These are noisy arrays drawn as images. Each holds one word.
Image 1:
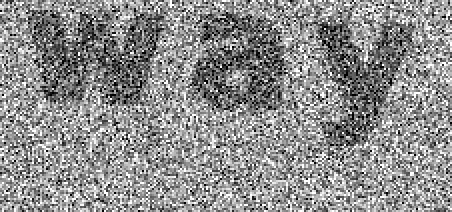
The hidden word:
way
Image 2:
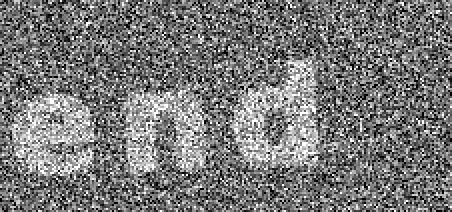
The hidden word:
end
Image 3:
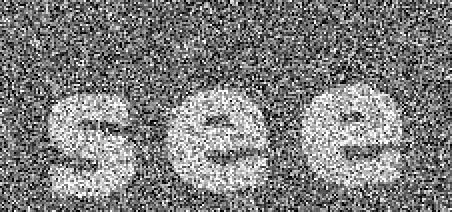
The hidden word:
see
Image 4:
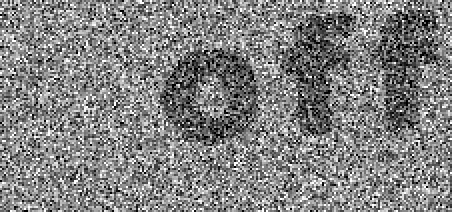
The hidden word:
off
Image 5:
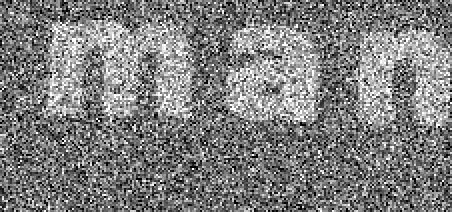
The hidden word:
man
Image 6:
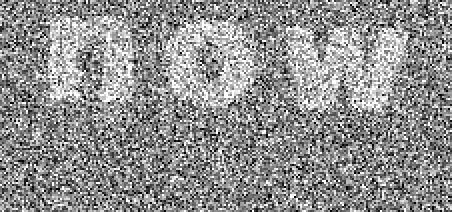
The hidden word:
now
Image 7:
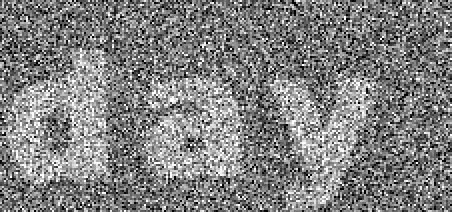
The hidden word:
day
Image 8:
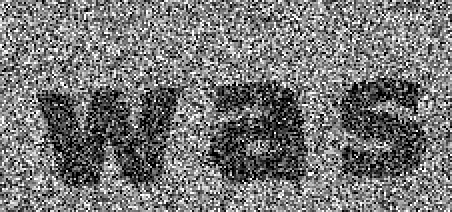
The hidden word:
was
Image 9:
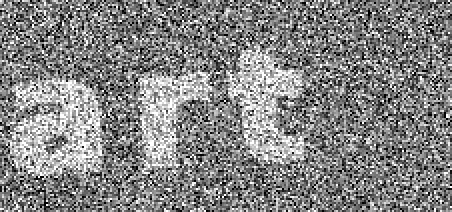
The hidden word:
art
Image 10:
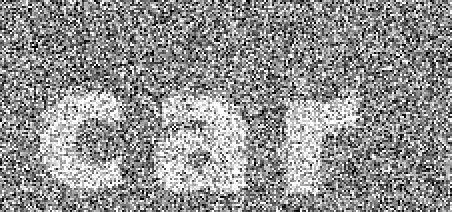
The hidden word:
car
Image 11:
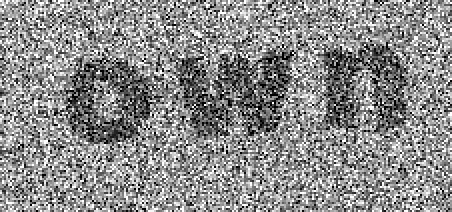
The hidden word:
own
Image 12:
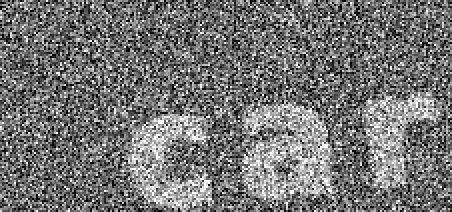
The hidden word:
car
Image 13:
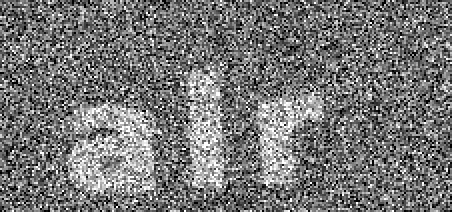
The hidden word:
air
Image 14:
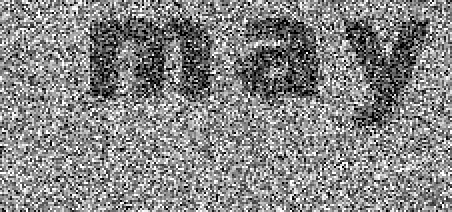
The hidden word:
may
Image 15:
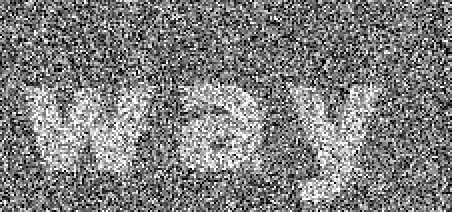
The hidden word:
way
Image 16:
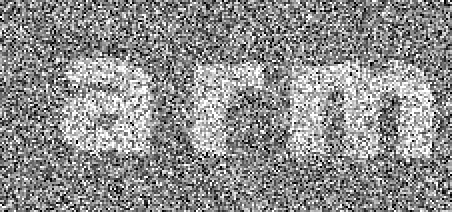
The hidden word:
arm
